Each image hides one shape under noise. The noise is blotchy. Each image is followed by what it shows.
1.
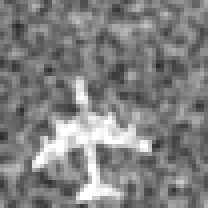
airplane
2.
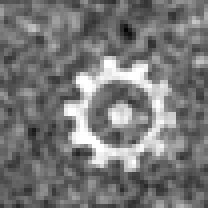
gear
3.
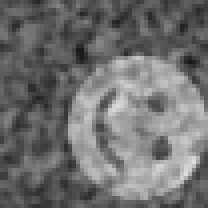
smiling face
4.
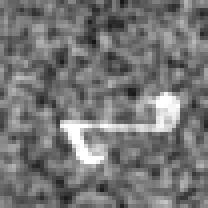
musical note
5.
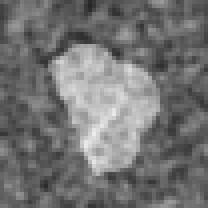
cloud
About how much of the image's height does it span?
two thirds
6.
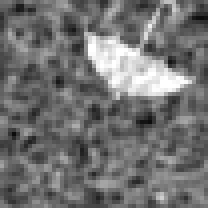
umbrella
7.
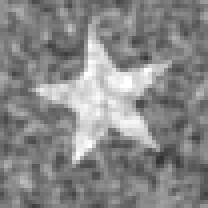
star
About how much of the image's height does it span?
two thirds
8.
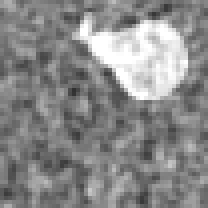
pear
